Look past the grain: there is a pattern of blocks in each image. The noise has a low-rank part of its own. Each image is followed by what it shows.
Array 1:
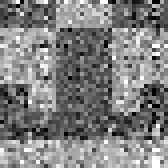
left and right mirror each other
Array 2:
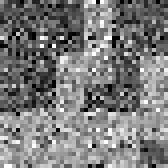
no symmetry
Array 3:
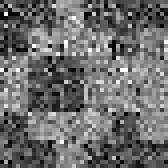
top and bottom mirror each other
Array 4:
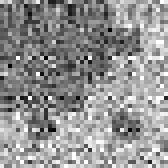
mirrored about the diagonal from the top left
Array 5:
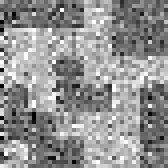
mirrored about the diagonal from the bottom left
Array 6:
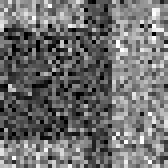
top and bottom mirror each other
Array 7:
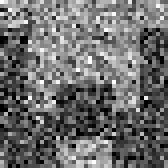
left and right mirror each other
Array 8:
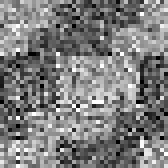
mirrored about the diagonal from the top left
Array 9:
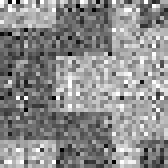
top and bottom mirror each other
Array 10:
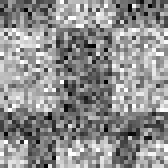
left and right mirror each other
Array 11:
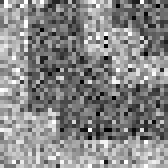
mirrored about the diagonal from the bottom left
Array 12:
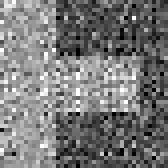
top and bottom mirror each other
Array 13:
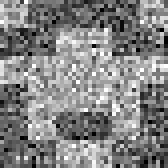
left and right mirror each other
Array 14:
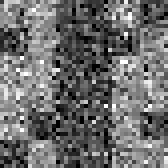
the same after a half turn
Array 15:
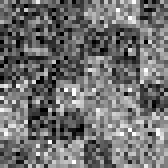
mirrored about the diagonal from the top left
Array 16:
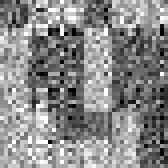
no symmetry
